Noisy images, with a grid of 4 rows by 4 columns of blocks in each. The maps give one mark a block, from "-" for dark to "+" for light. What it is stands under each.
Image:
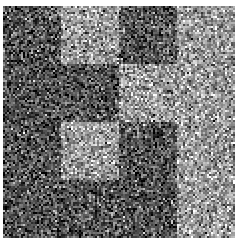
-+-+
--++
-+-+
---+
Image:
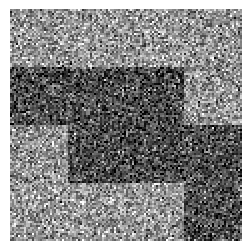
++++
---+
+---
+++-
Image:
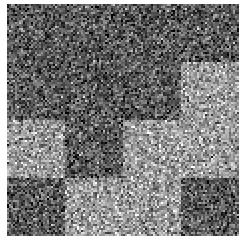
----
---+
+-++
-++-
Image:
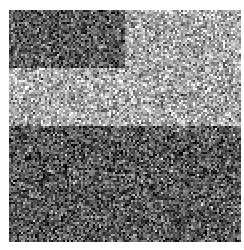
--++
++++
----
----
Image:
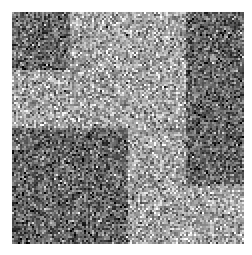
-++-
+++-
--+-
--++
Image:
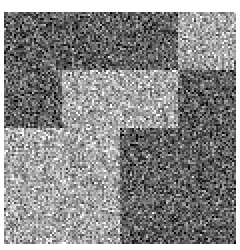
---+
-++-
++--
++--
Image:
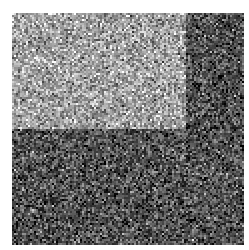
+++-
+++-
----
----
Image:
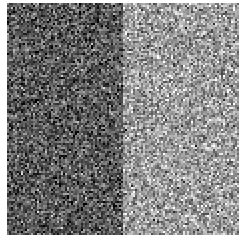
--++
--++
--++
--++
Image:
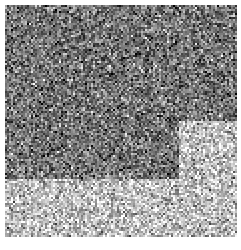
----
----
---+
++++
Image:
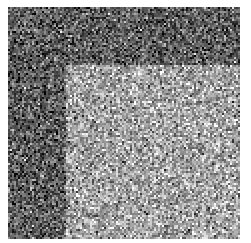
----
-+++
-+++
-+++
